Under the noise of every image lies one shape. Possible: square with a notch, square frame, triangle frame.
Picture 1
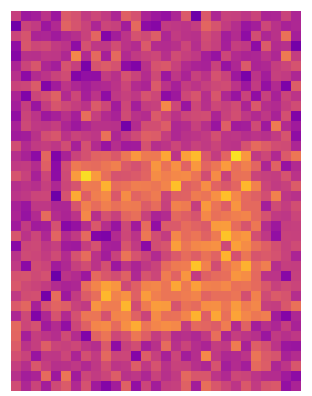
square with a notch
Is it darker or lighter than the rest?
lighter
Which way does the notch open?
left
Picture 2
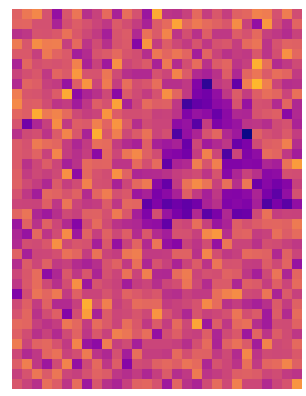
triangle frame
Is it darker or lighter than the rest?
darker
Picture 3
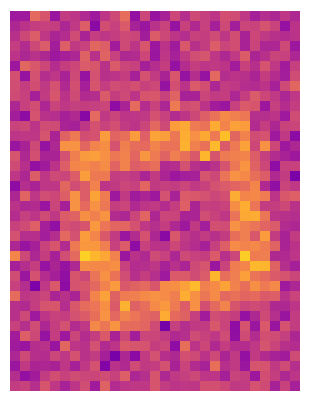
square frame
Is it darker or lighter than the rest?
lighter
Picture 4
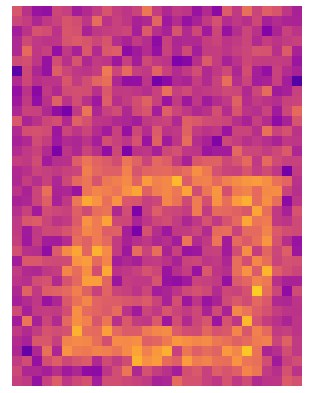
square frame
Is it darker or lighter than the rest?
lighter
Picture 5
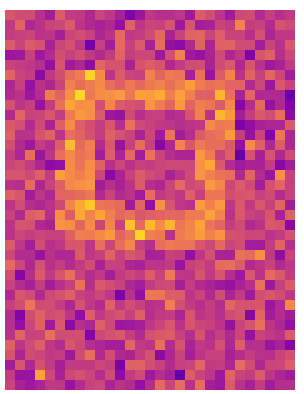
square frame
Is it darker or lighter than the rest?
lighter
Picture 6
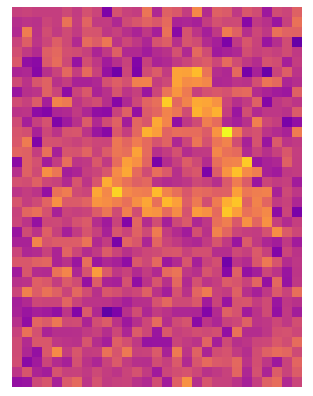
triangle frame
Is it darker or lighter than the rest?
lighter
